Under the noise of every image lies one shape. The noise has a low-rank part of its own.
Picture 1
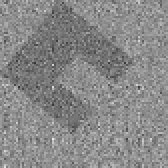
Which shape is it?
square with a notch
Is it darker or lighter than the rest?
darker
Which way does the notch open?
down and right
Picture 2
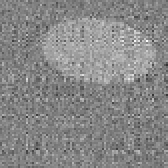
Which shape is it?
ellipse
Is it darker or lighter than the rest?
lighter
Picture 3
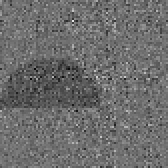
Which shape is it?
half disc
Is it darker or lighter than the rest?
darker
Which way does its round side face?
up
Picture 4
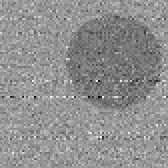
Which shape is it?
disc
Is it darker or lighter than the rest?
darker
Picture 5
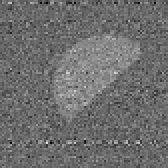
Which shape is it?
half disc
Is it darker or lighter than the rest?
lighter
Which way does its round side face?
up and left
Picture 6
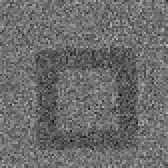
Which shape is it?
square frame
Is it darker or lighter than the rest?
darker
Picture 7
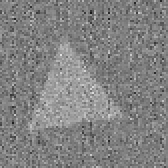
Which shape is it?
triangle
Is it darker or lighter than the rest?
lighter
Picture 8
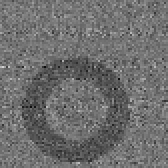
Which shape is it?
ring
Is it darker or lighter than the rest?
darker
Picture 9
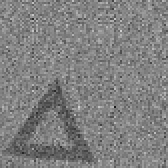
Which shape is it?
triangle frame
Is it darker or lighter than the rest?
darker
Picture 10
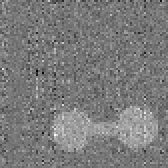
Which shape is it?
dumbbell
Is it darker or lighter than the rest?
lighter
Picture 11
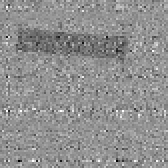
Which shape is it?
bar
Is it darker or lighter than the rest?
darker
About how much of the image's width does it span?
two thirds
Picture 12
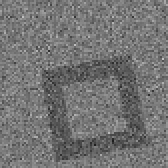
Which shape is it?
square frame
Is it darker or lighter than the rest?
darker
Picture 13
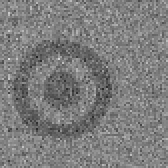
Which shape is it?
bullseye
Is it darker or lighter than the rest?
darker
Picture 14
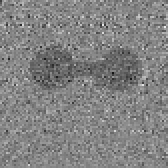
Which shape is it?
dumbbell
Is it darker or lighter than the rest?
darker
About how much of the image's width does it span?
two thirds
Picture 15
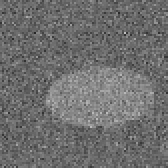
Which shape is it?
ellipse
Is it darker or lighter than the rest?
lighter
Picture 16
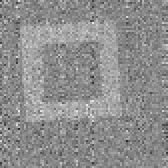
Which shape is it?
square frame
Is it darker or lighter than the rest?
lighter
